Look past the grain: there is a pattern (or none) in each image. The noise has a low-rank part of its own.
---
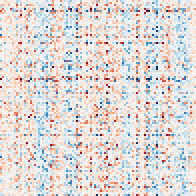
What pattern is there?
bands of columns
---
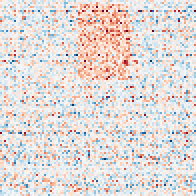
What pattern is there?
one block
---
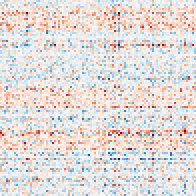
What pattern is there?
bands of rows
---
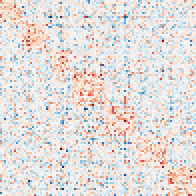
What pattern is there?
blocks along the diagonal
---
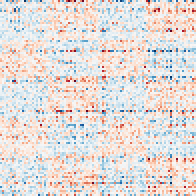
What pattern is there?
a checkerboard
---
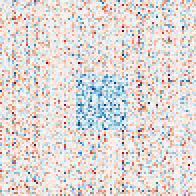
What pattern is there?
one block
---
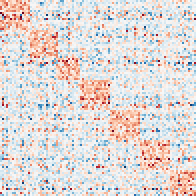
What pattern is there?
blocks along the diagonal
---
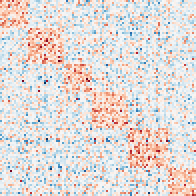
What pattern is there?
blocks along the diagonal
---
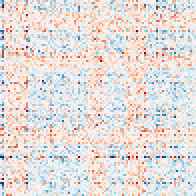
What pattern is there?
bands of rows crossing bands of columns
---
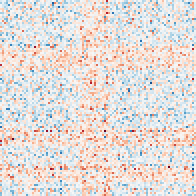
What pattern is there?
bands of rows crossing bands of columns
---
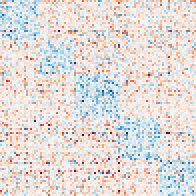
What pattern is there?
blocks along the diagonal
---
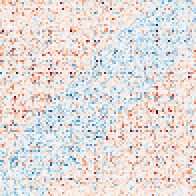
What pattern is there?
a diagonal band
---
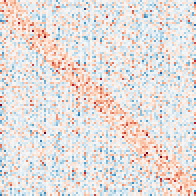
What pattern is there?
a diagonal band
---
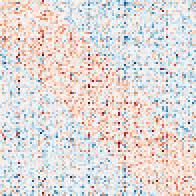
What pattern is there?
a diagonal band
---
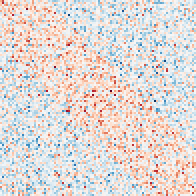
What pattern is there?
a diagonal band
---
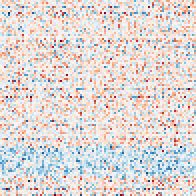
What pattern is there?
one band of rows
